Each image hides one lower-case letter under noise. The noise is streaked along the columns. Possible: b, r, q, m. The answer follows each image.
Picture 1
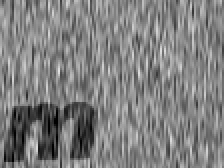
m
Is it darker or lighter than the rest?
darker
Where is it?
bottom left
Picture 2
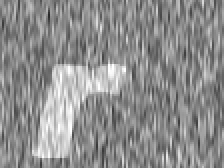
r
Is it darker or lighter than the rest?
lighter
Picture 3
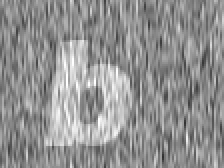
b
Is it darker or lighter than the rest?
lighter
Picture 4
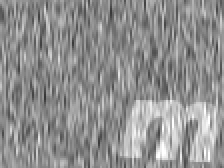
m
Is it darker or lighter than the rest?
lighter
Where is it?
bottom right
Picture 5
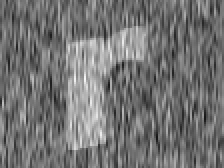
r
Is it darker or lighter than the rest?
lighter
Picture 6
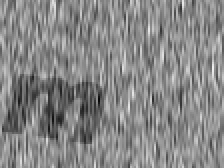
m
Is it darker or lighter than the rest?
darker
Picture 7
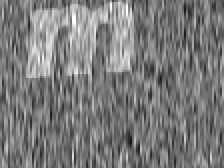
m
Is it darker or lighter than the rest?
lighter
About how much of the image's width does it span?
half
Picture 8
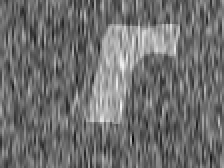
r
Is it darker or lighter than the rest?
lighter
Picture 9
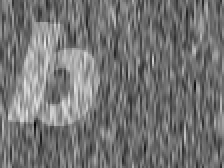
b
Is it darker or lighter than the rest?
lighter
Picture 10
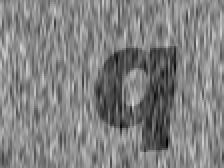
q
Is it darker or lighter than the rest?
darker
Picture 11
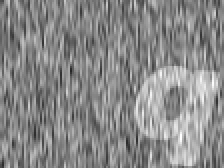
q
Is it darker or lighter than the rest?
lighter
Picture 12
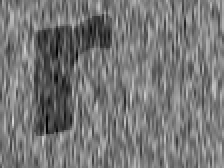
r
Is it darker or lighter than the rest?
darker
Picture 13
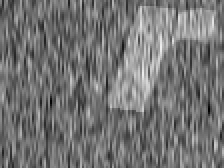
r
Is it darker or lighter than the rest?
lighter
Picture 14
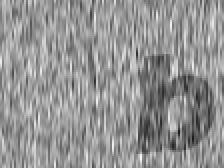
b
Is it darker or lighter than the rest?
darker
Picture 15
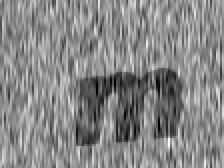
m
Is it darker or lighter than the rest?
darker
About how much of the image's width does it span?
half
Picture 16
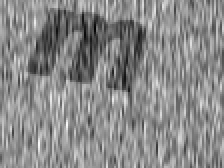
m
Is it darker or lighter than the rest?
darker
